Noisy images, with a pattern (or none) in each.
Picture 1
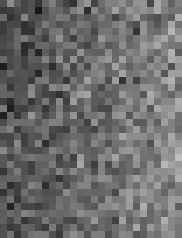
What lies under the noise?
a smooth slope
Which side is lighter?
right
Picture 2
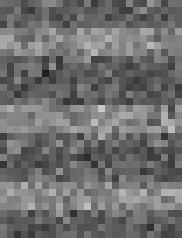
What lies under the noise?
horizontal stripes
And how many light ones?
3
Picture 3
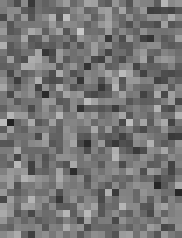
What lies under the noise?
only noise
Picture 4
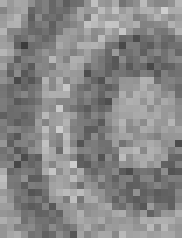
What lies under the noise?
rings round one point
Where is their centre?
middle right
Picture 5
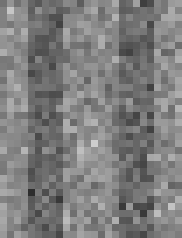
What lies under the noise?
vertical stripes
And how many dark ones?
2
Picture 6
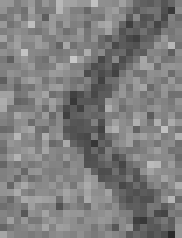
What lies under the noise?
a wavy band
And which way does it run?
top to bottom
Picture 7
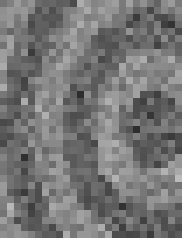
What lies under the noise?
rings round one point
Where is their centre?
middle right
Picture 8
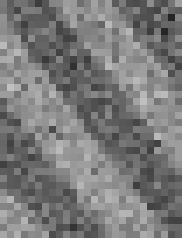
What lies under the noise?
diagonal stripes
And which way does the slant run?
top left to bottom right
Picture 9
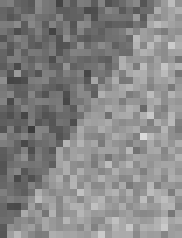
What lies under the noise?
a sharp edge
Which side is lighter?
bottom right
